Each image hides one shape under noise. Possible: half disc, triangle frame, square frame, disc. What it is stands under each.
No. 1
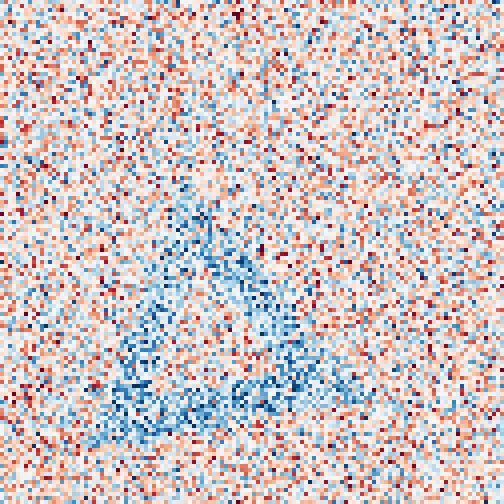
blue triangle frame
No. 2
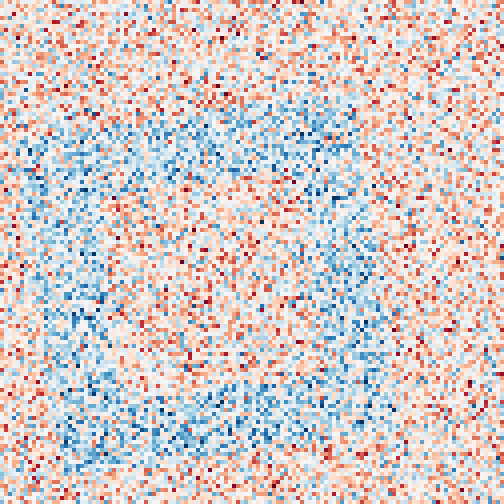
blue square frame
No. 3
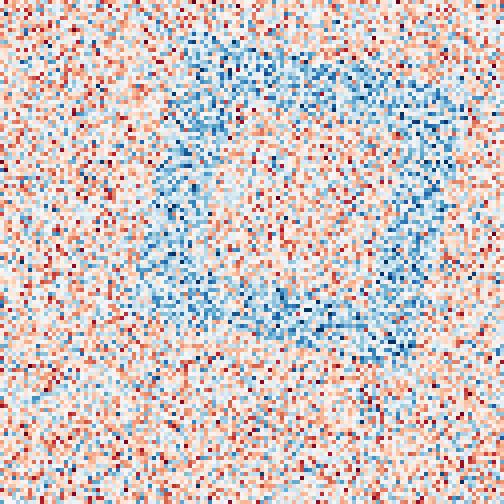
blue square frame
